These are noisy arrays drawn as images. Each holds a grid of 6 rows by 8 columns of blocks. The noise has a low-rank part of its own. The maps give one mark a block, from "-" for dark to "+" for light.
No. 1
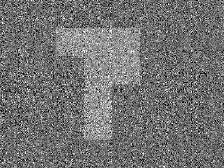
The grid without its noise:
- - - - - - - -
- - + + + - - -
- - - + + - - -
- - - + - - - -
- - - + - - - -
- - - - - - - -
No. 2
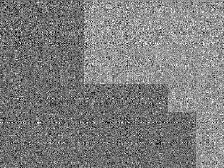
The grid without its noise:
- - - + + + + +
- - - + + + + +
- - - + + + + +
- - - - - - + +
- - - - - - - +
- - - - - - - +
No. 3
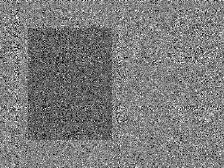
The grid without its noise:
+ + + + + + + +
+ - - - + + + +
+ - - - + + + +
+ - - - + + + +
+ - - - + + + +
+ + + + + + + +
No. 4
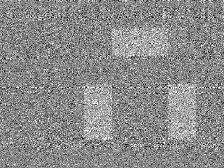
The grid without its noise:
- - - - - - - -
- - - - + + - -
- - - - - - - -
- - - + - - + -
- - - + - - + -
- - - - - - - -
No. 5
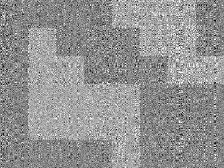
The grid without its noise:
- - - - + + + -
- + - - - + + -
- + + - - - + +
- + + + + - - -
- + + + + - - -
- - - - + - - -
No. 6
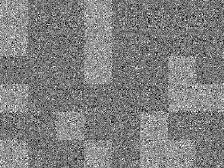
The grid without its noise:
+ - - + - - - -
+ - - + - - - -
- - - + - - + -
+ - - - - - + +
- - + - - + - -
+ - - + - + + -
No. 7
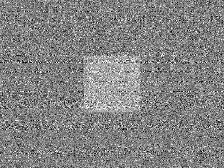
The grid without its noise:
- - - - - - - -
- - - - - - - -
- - - + + - - -
- - - + + - - -
- - - - - - - -
- - - - - - - -
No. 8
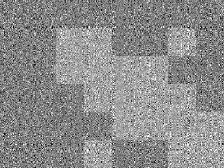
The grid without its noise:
- - - - - - - -
- - + + - - + -
- - + + + + - -
- - - + + + + -
- - - - + + + +
- - - + - - + +
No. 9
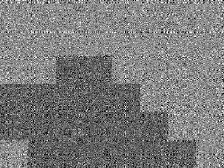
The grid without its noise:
+ + + + + + + +
+ + + + + + + +
+ + - - + + + +
- - - - - + + +
- - - - - - + +
+ - - - - - - +
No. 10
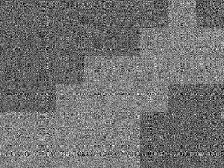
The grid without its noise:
- - - - - - + -
- - - - - + + +
- - - + + + + +
- - + + + + - -
+ + + + + - - -
+ + + + + - - -
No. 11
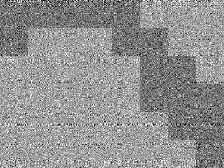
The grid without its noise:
- - - - - + + +
- + + + - - + +
+ + + + + - - +
+ + + + + - - -
+ + + + + + - -
+ + + + + + + -
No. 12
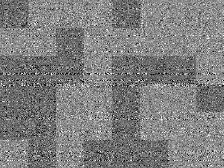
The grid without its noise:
- + + + - + + +
+ + - + + + + +
- - - + - - - +
- - + + - + + -
- - + + - + + +
+ - + - - - + +
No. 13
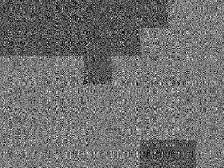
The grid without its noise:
- - - - - - + +
- - - - - + + +
+ + + - + + + +
+ + + + + + + +
+ + + + + + + +
+ + + + + - - +
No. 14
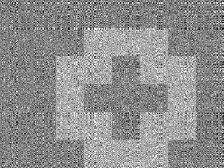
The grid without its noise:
- - - - - - - -
- - - + + + - -
- - + + - + + -
- - + - - - + -
- - + + - + + -
- - - + + + - -
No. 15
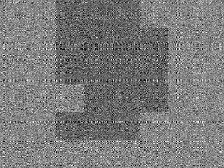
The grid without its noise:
+ + - - - + + +
+ + - - - - + +
+ + - - - - + +
+ + + - - - + +
+ + - - - + + +
+ + + + + + + +
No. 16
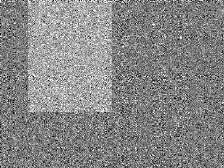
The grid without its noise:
- + + + - - - -
- + + + - - - -
- + + + - - - -
- + + + - - - -
- - - - - - - -
- - - - - - - -
